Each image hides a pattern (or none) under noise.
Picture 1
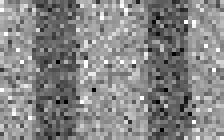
vertical stripes
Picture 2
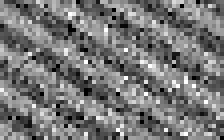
diagonal stripes
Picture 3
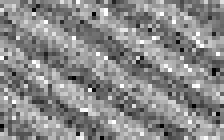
diagonal stripes
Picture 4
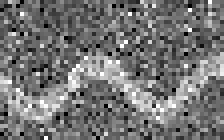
a wavy band
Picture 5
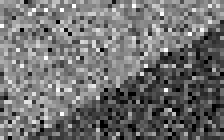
a sharp edge
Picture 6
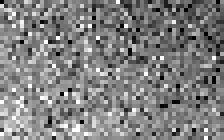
a smooth slope
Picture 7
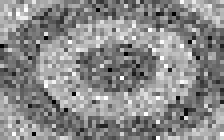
rings round one point
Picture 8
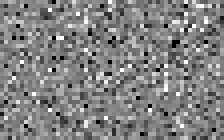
only noise
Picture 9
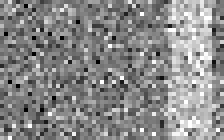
one vertical stripe
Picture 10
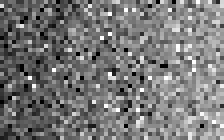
a smooth slope
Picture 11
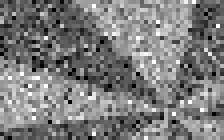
spokes from one point
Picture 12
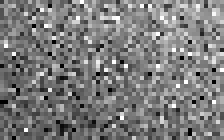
a smooth slope
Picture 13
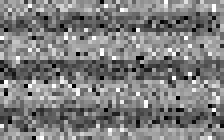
horizontal stripes
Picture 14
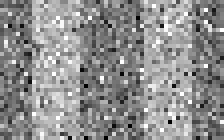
vertical stripes
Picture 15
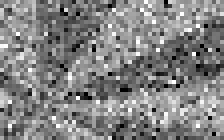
spokes from one point
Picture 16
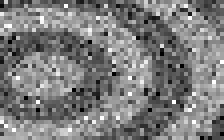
rings round one point
